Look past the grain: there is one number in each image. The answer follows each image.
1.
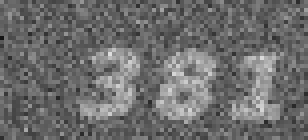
381
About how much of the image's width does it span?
two thirds
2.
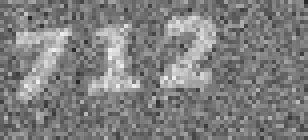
712
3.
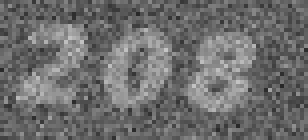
208
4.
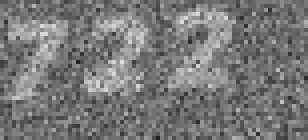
722
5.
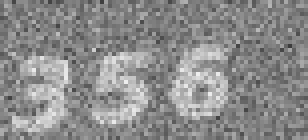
356
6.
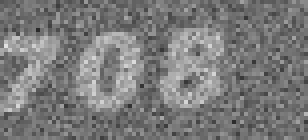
708
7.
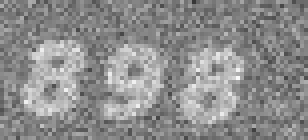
898
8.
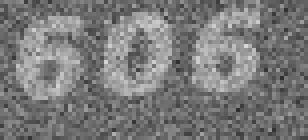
606
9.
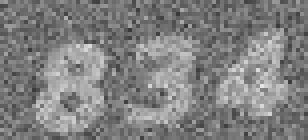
834
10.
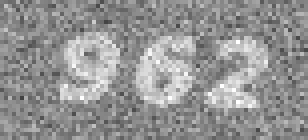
962
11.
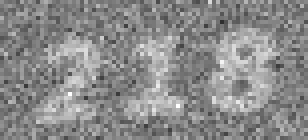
218
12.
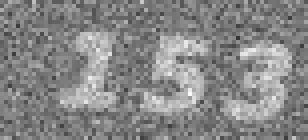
153
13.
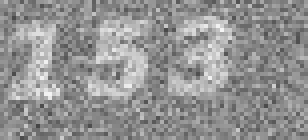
153
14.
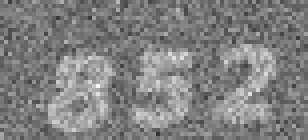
852
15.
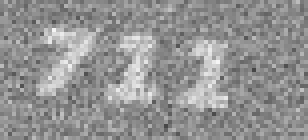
711
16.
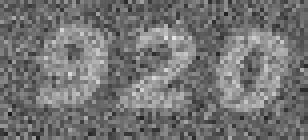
920
